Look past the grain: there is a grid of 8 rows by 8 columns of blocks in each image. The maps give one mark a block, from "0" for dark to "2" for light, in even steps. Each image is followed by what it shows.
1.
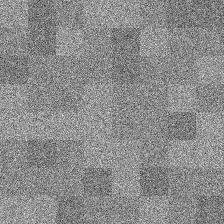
20122100
10210211
01110112
21121121
22221102
10122122
11102011
22011210
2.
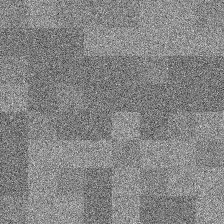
12111221
00022222
10000100
20100000
01002012
02221221
02102122
12202002
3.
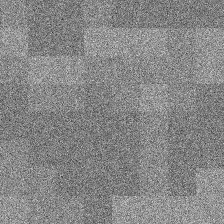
10010000
20022212
12211112
01101210
00000100
10000100
11000102
21102222
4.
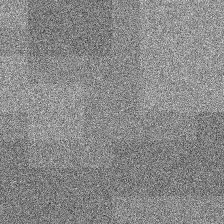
20001222
10001222
21111222
22211222
12211110
01110000
00000000
00001111
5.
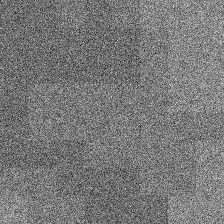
00101222
00000122
00000122
01111122
01111111
00011112
11000112
21100022
